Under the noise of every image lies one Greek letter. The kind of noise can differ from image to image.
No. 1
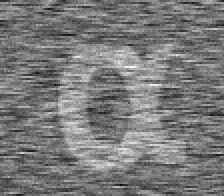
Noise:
streaked along the rows
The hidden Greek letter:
alpha
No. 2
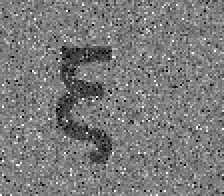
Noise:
heavy tails
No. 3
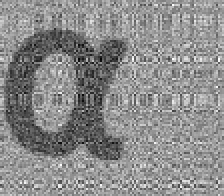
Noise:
low rank plus noise
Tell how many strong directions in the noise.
one
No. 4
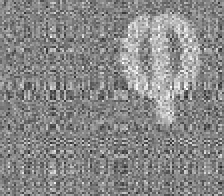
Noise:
low rank plus noise
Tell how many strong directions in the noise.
one
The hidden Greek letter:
phi
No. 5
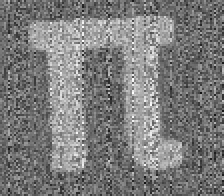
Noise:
columns of uneven size
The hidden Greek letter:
pi
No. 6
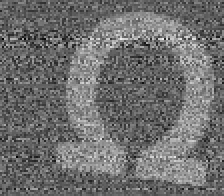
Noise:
rows of uneven size
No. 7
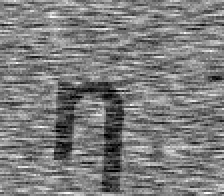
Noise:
streaked along the rows
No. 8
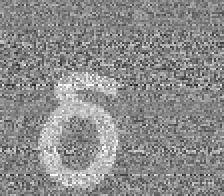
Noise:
rows of uneven size
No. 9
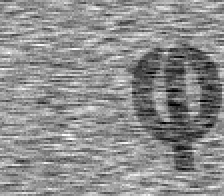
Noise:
streaked along the rows
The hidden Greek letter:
phi
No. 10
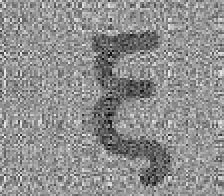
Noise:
low rank plus noise
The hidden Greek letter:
xi
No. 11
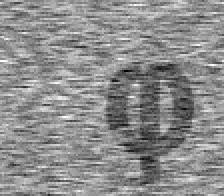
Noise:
streaked along the rows
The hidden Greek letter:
phi
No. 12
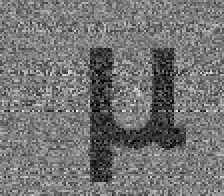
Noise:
rows of uneven size
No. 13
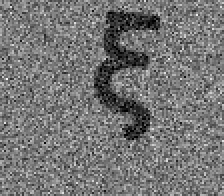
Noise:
independent entries
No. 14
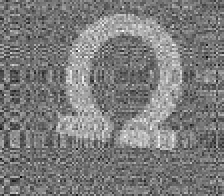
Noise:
low rank plus noise
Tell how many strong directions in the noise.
one
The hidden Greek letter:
omega
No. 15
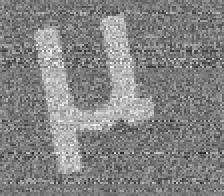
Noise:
rows of uneven size
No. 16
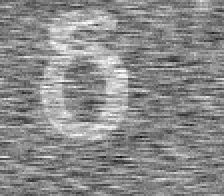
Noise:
streaked along the rows
